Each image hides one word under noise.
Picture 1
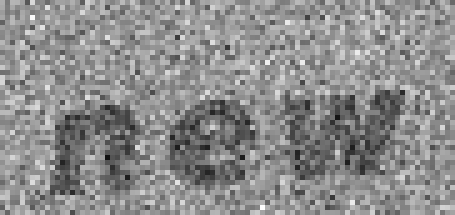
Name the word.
new
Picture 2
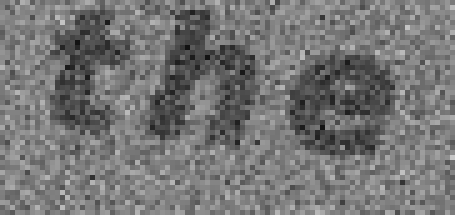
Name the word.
the
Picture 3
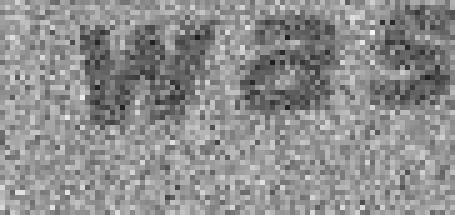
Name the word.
was
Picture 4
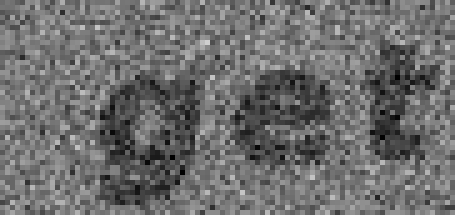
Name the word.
get
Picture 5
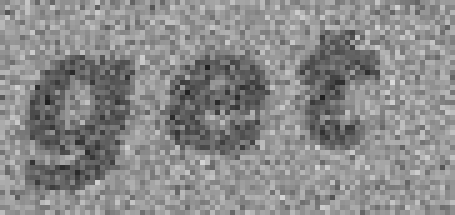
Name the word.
get
